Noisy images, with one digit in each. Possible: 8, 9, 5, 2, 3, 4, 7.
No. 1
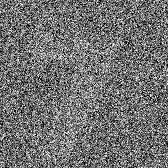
light 7
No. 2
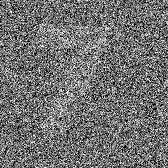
light 7
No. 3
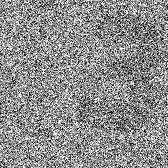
dark 3
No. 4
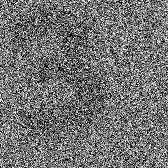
dark 3
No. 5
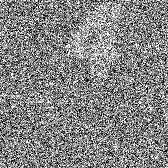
light 4
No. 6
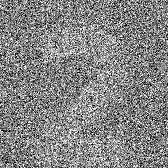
light 2
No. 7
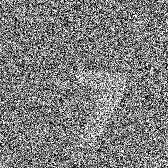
light 7
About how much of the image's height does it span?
half
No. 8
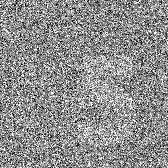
light 5
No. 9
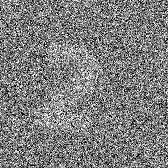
light 2
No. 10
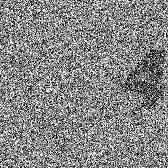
dark 4, middle right
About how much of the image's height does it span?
a third
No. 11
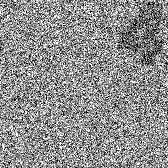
dark 4, top right
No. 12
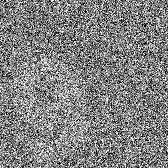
light 9
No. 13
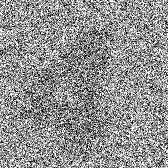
dark 4
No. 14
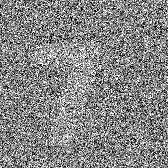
light 7
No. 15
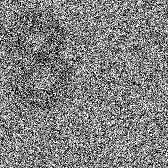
dark 8
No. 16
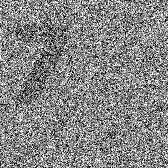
dark 7
